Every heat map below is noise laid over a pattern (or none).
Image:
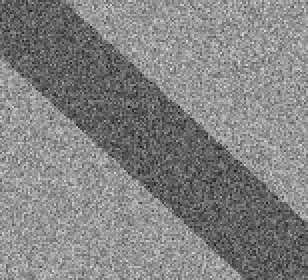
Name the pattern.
a diagonal band
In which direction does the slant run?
top left to bottom right
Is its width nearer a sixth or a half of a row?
a half
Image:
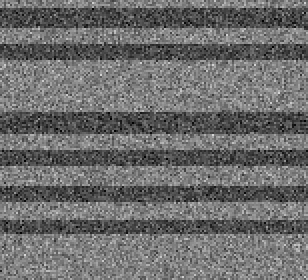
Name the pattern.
bands of rows
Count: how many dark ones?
6
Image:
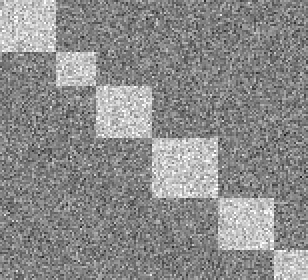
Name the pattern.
blocks along the diagonal
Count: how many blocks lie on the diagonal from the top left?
6
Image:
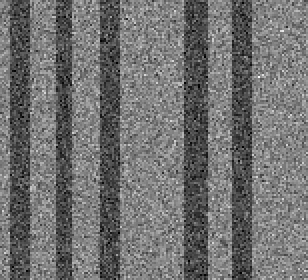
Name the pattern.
bands of columns
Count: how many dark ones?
5
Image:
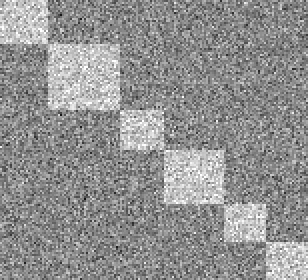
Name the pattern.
blocks along the diagonal
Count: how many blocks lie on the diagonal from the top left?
6
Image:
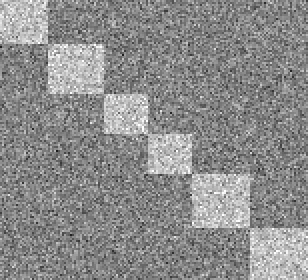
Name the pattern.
blocks along the diagonal
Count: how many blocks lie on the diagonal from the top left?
6
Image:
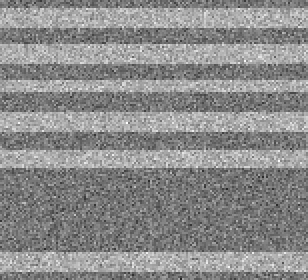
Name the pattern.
bands of rows
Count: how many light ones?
6
